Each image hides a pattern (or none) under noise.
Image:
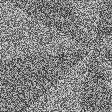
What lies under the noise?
spokes from one point
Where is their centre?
middle right
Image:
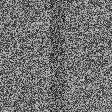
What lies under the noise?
one vertical stripe
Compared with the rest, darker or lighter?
darker
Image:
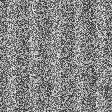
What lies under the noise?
vertical stripes
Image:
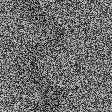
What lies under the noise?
a wavy band
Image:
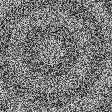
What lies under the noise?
rings round one point
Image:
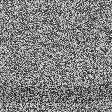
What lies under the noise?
one horizontal stripe
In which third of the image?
bottom
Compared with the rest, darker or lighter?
darker
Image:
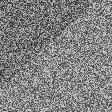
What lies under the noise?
a sharp edge
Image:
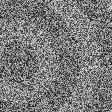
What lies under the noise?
rings round one point
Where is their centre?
middle left
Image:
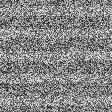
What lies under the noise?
horizontal stripes
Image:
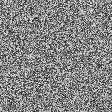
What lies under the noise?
only noise
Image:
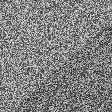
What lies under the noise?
a sharp edge
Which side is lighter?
top left
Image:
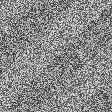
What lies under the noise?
diagonal stripes
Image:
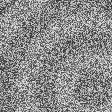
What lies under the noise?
rings round one point
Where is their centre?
bottom right
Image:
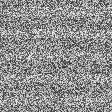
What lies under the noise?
horizontal stripes
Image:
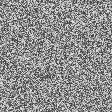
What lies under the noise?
only noise
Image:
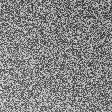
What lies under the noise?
a smooth slope
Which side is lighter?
bottom left
